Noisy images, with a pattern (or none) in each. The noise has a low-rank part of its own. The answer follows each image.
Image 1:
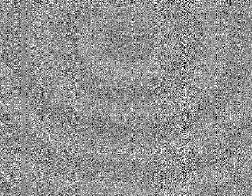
rings round one point
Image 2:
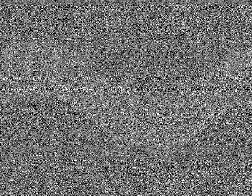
a wavy band
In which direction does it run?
left to right
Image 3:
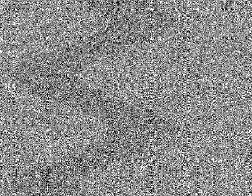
a wavy band
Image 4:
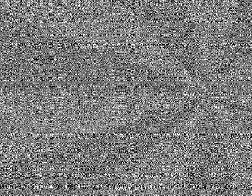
spokes from one point
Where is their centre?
middle right
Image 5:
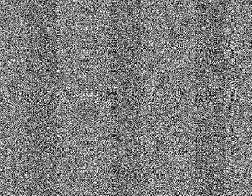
vertical stripes
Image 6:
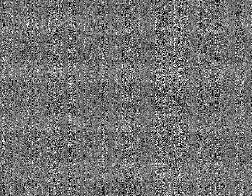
horizontal stripes
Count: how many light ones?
4
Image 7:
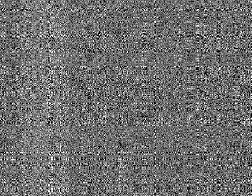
one vertical stripe
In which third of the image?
left
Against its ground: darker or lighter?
lighter
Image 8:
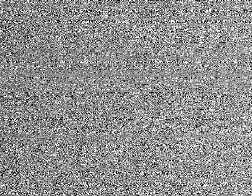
a smooth slope
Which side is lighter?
right
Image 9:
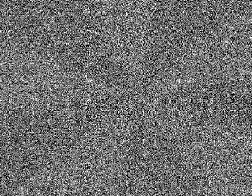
spokes from one point
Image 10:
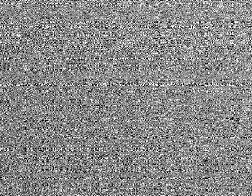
a smooth slope
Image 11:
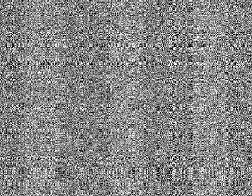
vertical stripes
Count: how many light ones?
3
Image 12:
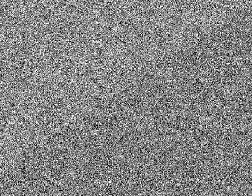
a sharp edge
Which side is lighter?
top left
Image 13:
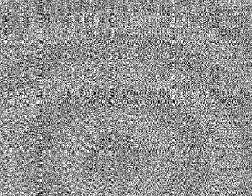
rings round one point
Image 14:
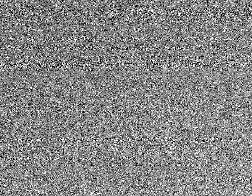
a smooth slope
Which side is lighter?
bottom right
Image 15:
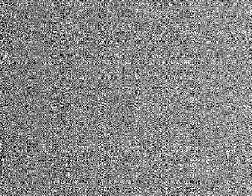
a smooth slope
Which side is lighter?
right
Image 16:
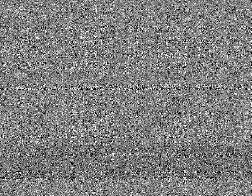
one horizontal stripe
